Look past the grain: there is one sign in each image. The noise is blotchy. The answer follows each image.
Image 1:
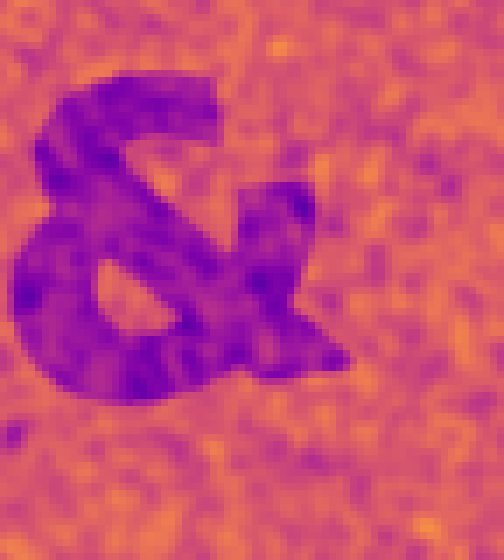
ampersand
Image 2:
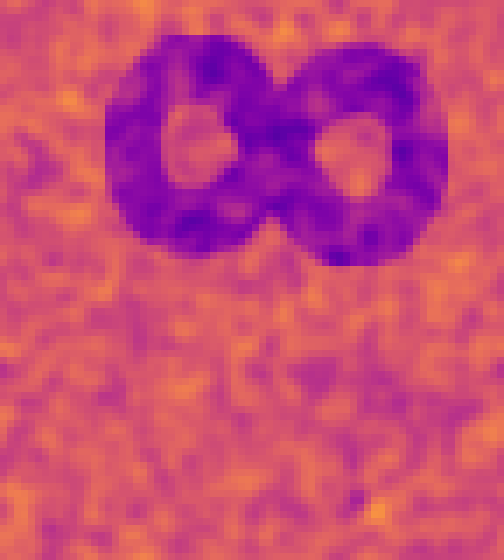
infinity sign
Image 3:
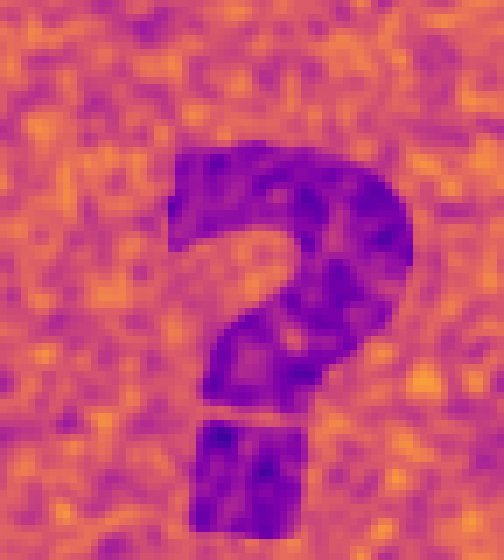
question mark
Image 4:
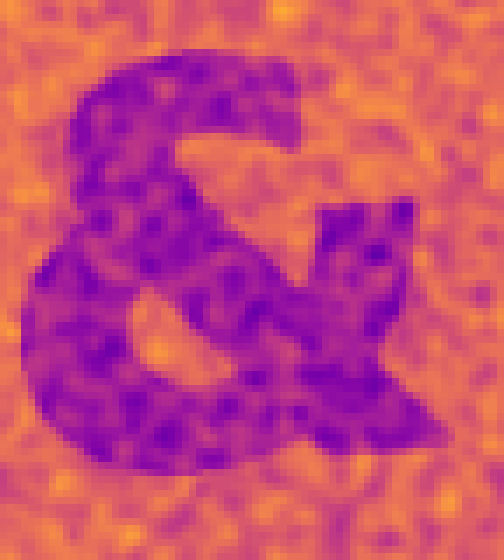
ampersand
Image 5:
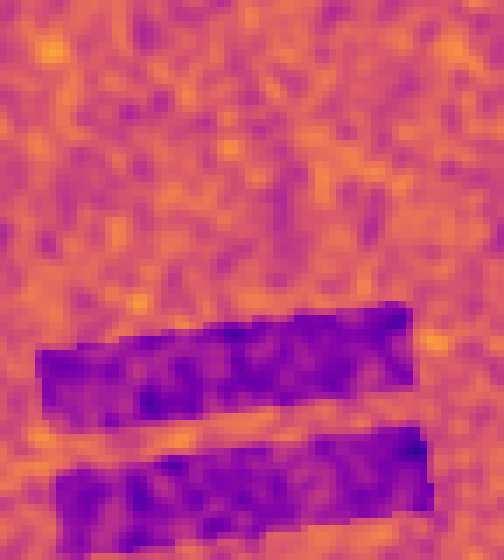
equals sign
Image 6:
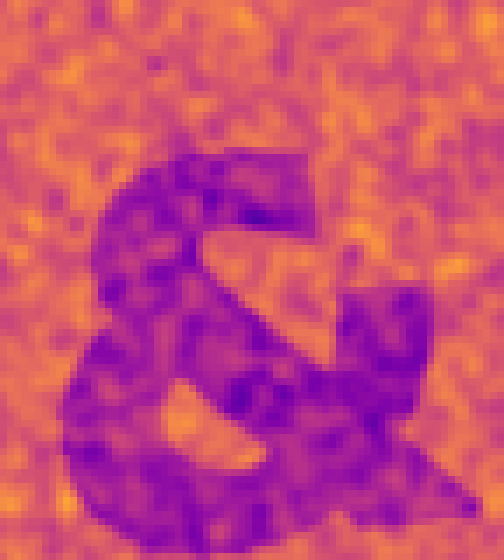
ampersand
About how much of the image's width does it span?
nearly all
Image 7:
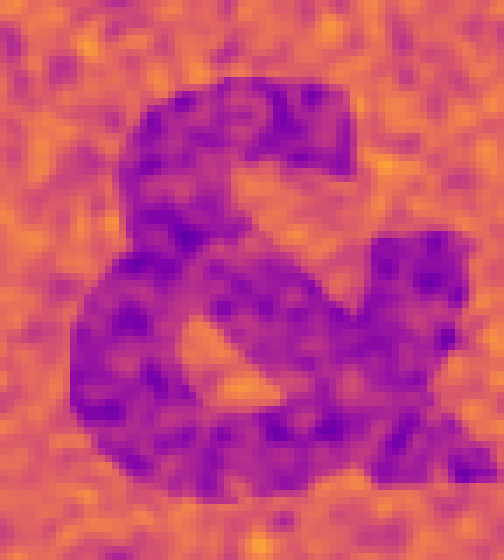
ampersand
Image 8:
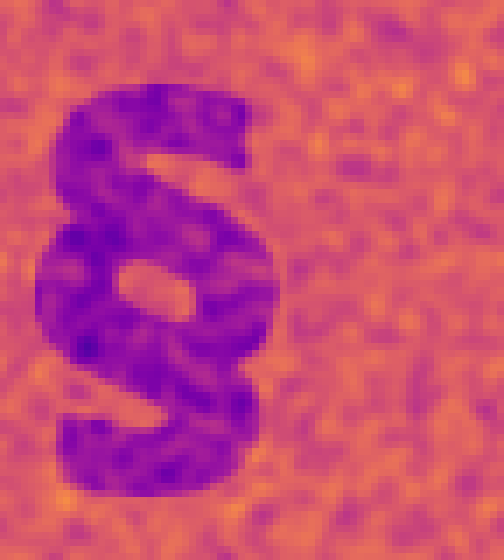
section sign
